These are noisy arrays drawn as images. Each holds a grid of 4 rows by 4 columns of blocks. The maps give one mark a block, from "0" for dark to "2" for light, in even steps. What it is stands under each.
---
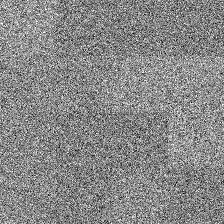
2 0 0 0
1 1 2 2
1 0 0 2
1 0 1 0
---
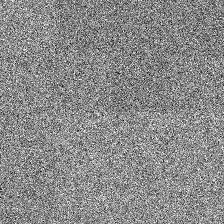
2 0 0 0
1 1 0 1
1 2 2 2
1 2 2 2
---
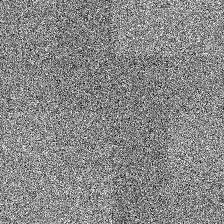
1 0 2 2
1 0 0 1
2 1 0 2
2 2 0 1
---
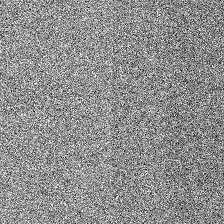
2 2 1 0
2 2 1 0
2 2 1 0
2 2 1 0
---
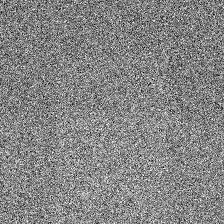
0 0 0 0
0 1 1 0
1 2 2 1
1 2 2 1
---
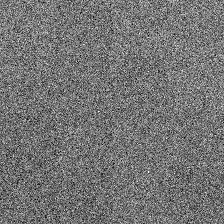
2 1 2 2
1 1 1 2
0 1 1 1
0 0 1 0
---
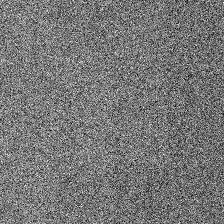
2 1 1 0
2 2 1 0
2 2 1 0
2 1 0 0
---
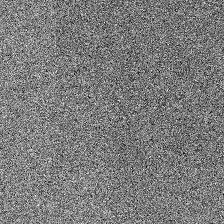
2 0 0 0
2 1 0 0
2 1 0 0
2 2 1 1
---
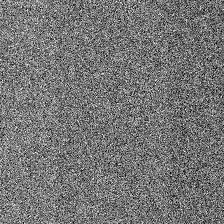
2 1 1 0
2 1 1 0
2 1 1 0
2 1 1 0
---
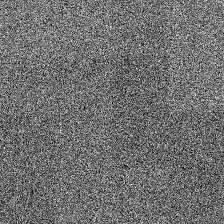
2 2 1 2
1 1 0 2
0 1 0 0
0 1 1 0
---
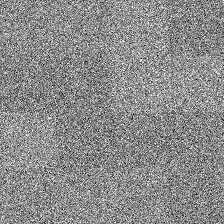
1 1 2 0
0 0 2 2
2 0 0 0
1 1 1 0
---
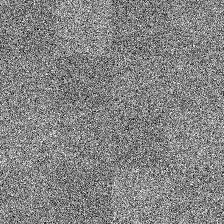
0 2 0 1
1 0 1 1
2 1 0 2
1 0 2 1
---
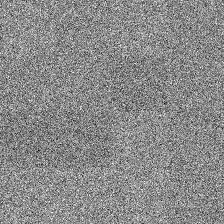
2 1 2 1
1 1 0 1
0 0 2 1
2 2 2 1
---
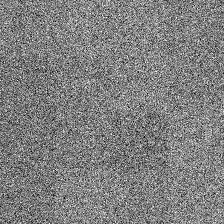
1 2 2 1
0 1 2 1
0 1 0 2
0 2 1 2
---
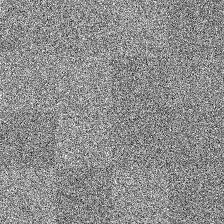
1 1 2 0
2 2 0 1
0 2 0 0
2 0 2 0
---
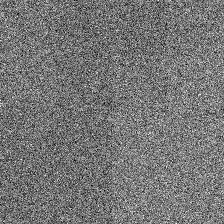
1 0 0 1
1 0 1 2
0 0 2 2
0 0 2 2
